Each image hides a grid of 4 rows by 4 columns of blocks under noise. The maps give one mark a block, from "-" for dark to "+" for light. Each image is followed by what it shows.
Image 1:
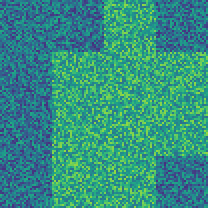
--+-
-+++
-+++
-++-
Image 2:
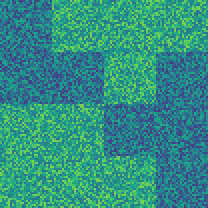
-+++
--+-
++--
+++-
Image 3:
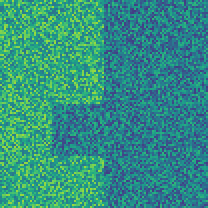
++--
++--
+---
++--
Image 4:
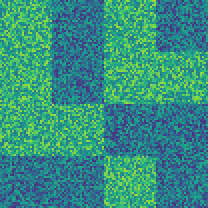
+-+-
+-++
++--
--+-
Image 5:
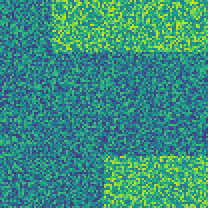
-+++
----
----
--++
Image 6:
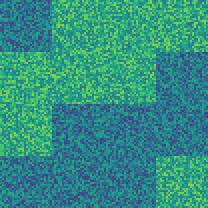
-+++
+++-
+---
---+
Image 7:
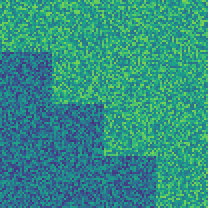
++++
-+++
--++
---+
